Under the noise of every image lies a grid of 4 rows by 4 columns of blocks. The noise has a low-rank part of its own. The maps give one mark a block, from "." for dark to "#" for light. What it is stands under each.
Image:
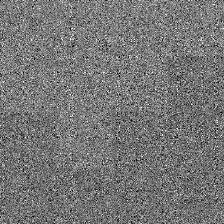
# # # #
# # # .
. # . .
. . . .
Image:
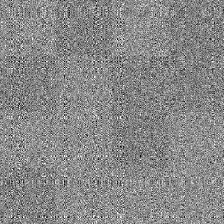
# . # .
. # . .
# # . #
. # # #
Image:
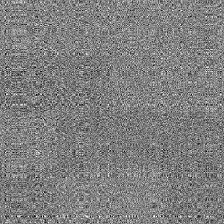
# # # #
. . # #
# . . .
. # # .
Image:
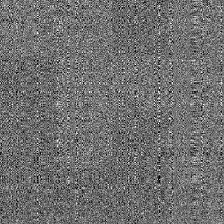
# # . #
. # # #
. # . #
. . . #
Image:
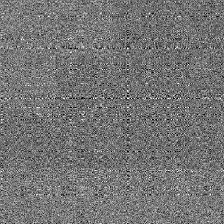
# # . .
# . . .
. . . .
# # # #
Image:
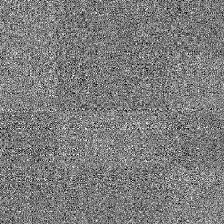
# . . .
# . . #
. # # .
. . . #
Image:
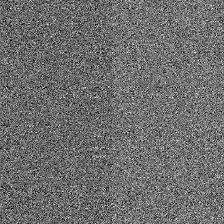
. . # #
. . # #
. . # #
. . # #
